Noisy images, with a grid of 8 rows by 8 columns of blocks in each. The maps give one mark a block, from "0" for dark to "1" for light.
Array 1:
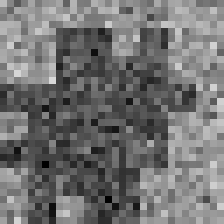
1 1 1 1 1 1 1 1
1 1 0 0 1 0 1 1
1 1 0 0 0 0 1 1
0 0 0 0 0 0 0 1
1 0 0 0 0 0 1 1
0 0 0 0 0 0 1 1
1 0 0 0 0 1 1 1
1 0 1 0 0 1 1 1
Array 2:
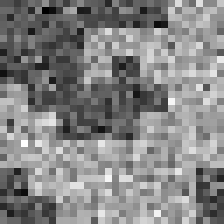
0 0 0 0 0 0 1 1
0 0 0 1 1 1 1 1
0 0 0 1 0 1 1 1
1 0 0 0 0 0 1 1
1 1 0 0 0 1 1 1
1 1 1 1 1 1 1 1
0 1 1 1 1 1 1 0
0 0 1 1 1 1 1 0
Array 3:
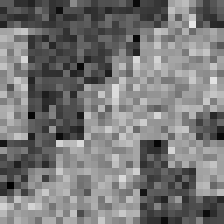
0 0 0 0 0 0 1 0
1 0 0 0 0 1 1 1
1 0 0 0 1 1 1 1
1 0 0 1 1 1 1 1
1 0 0 1 1 1 1 0
0 0 1 1 1 0 1 1
0 1 1 1 1 0 0 1
1 1 1 1 1 0 0 0
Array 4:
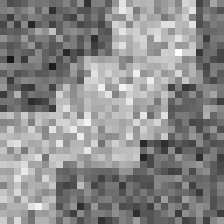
0 0 0 0 1 1 1 0
0 0 0 0 1 1 1 0
0 0 0 1 1 1 1 0
0 0 1 1 1 1 0 0
1 1 1 1 1 1 0 0
1 1 1 1 1 0 0 0
1 1 0 0 0 0 0 0
1 1 0 0 0 0 0 0
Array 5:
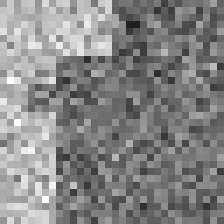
1 1 1 1 0 0 0 0
1 1 1 1 0 0 0 0
1 1 0 0 0 0 0 0
1 0 0 0 0 0 0 0
1 1 0 0 0 0 0 0
1 1 0 0 0 0 0 0
1 1 0 0 0 0 0 0
1 1 0 0 0 0 0 0
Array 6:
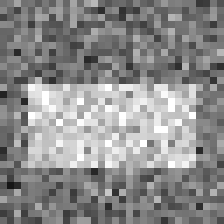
0 0 0 0 0 0 0 0
0 0 0 0 0 0 0 0
0 0 0 0 0 0 0 0
0 1 1 1 1 1 1 0
0 1 1 1 1 1 1 0
0 1 1 1 1 1 1 0
0 0 0 0 0 0 0 0
0 0 0 0 0 0 0 0
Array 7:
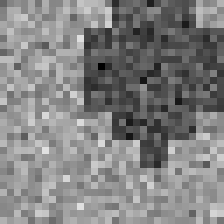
1 1 1 1 0 0 0 1
1 1 1 0 0 0 0 0
1 1 1 0 0 0 0 0
1 1 1 0 0 0 0 0
1 1 1 1 0 0 0 1
1 1 1 1 1 0 1 1
1 1 1 1 1 1 1 1
1 1 1 1 1 1 1 1
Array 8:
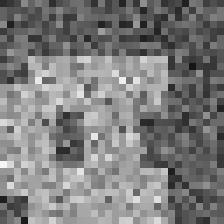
0 0 0 0 0 0 0 0
0 0 0 0 0 0 0 0
0 1 1 1 1 1 0 0
1 1 1 1 1 1 0 0
1 1 0 1 1 0 0 0
1 1 0 1 1 0 0 0
1 1 1 1 1 1 0 0
0 1 1 1 1 1 0 0
